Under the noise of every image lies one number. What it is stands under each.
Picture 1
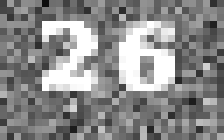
26
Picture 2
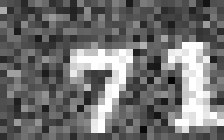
71
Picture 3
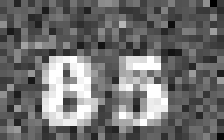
85
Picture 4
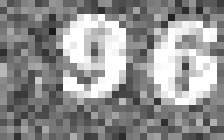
96
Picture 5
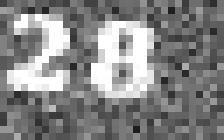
28
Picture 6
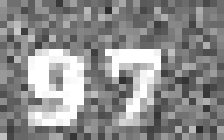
97
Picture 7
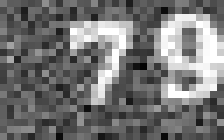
79
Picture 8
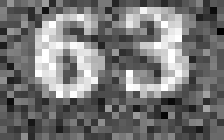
63
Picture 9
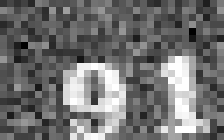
91
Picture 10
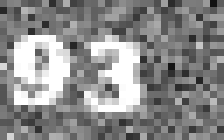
93
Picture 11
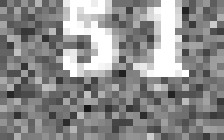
51
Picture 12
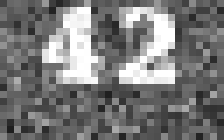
42
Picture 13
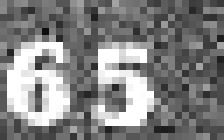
65
